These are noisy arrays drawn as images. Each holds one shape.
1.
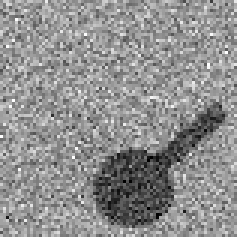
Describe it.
dark lollipop
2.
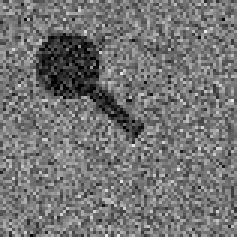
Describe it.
dark lollipop
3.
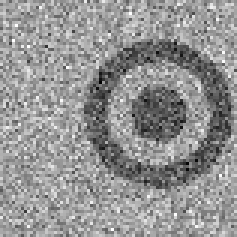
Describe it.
dark bullseye
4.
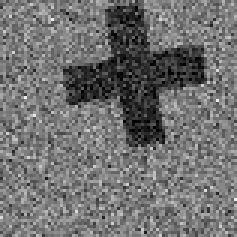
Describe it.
dark cross
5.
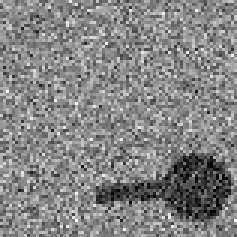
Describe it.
dark lollipop
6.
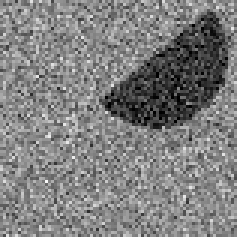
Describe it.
dark half disc
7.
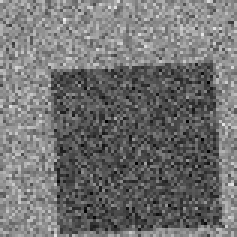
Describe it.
dark square
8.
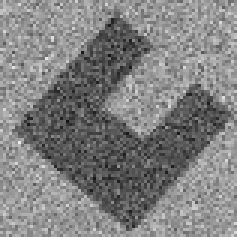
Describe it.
dark square with a notch
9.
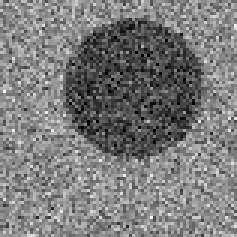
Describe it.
dark disc
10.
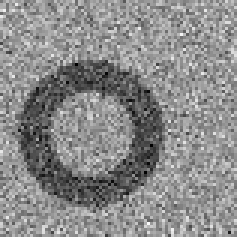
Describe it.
dark ring
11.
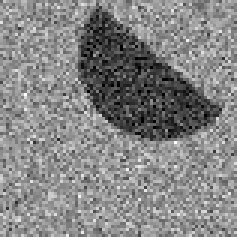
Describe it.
dark half disc
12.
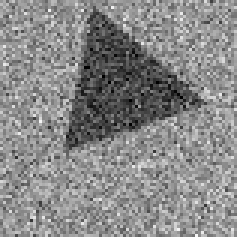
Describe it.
dark triangle
